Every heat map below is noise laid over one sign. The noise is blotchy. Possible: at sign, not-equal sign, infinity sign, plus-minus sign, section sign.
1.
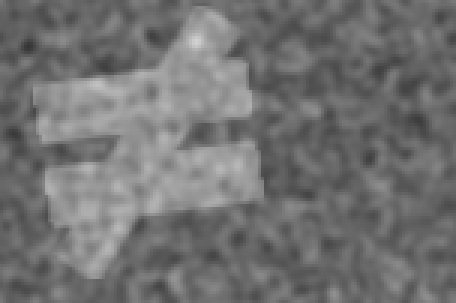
not-equal sign
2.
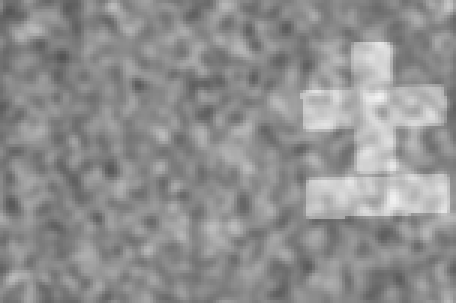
plus-minus sign
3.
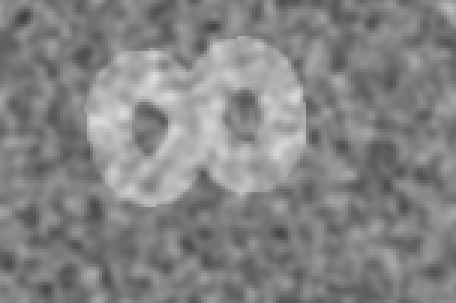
infinity sign
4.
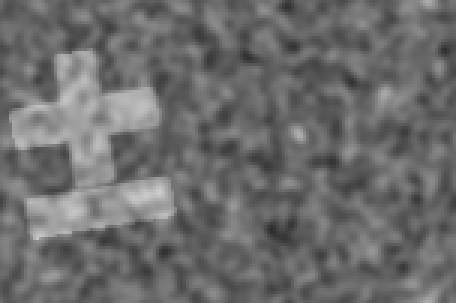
plus-minus sign
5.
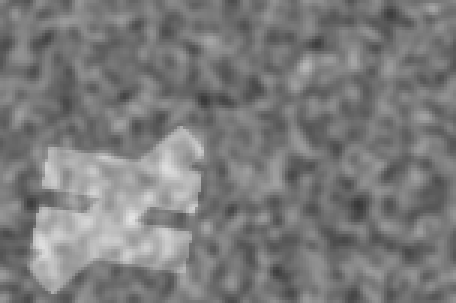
not-equal sign
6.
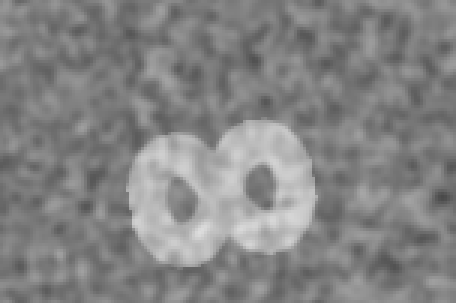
infinity sign
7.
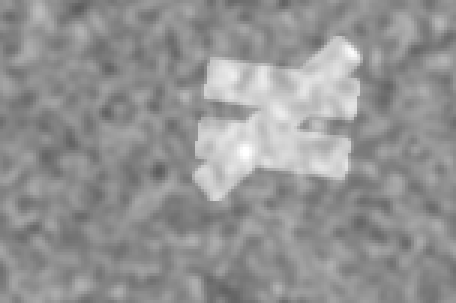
not-equal sign
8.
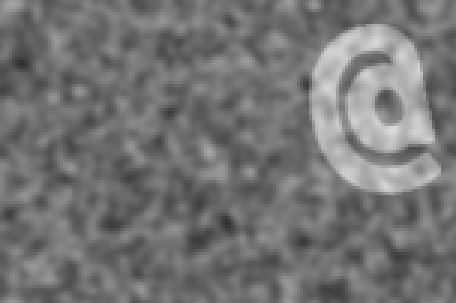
at sign
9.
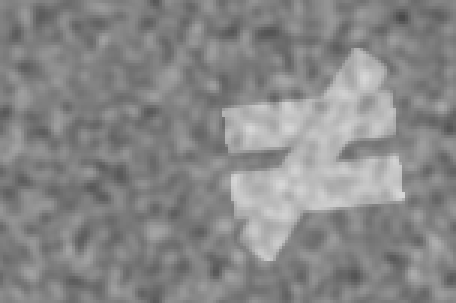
not-equal sign
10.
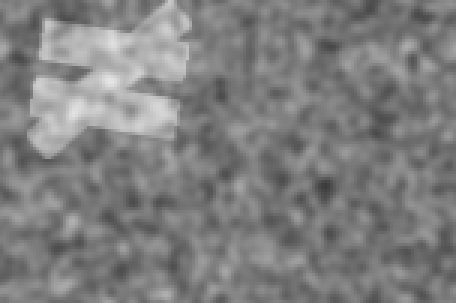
not-equal sign
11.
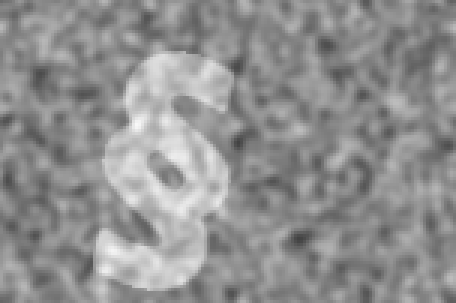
section sign
